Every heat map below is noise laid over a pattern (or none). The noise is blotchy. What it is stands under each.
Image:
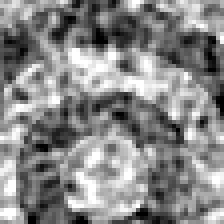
rings round one point
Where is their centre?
bottom middle
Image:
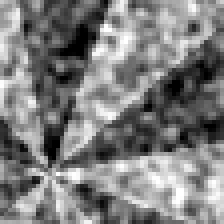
spokes from one point
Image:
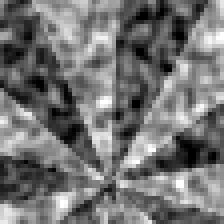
spokes from one point
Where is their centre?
bottom middle
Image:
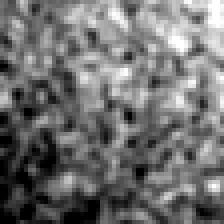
a smooth slope
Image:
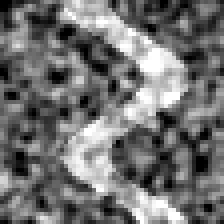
a wavy band
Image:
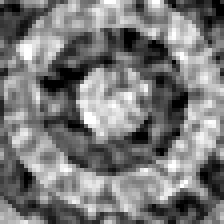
rings round one point
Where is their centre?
centre
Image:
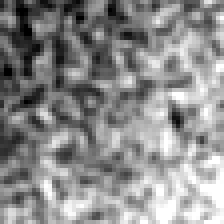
a smooth slope
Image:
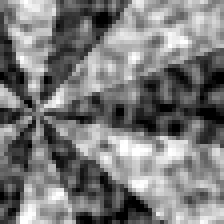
spokes from one point
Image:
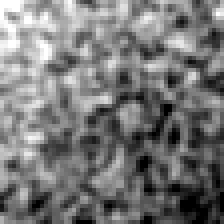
a smooth slope
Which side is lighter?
top left
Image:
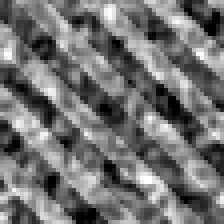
diagonal stripes
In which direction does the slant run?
top left to bottom right
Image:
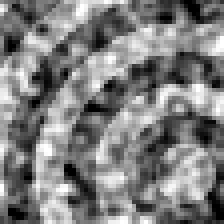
rings round one point
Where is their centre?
bottom right
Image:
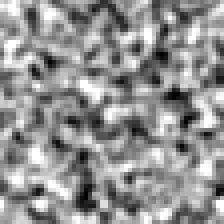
only noise
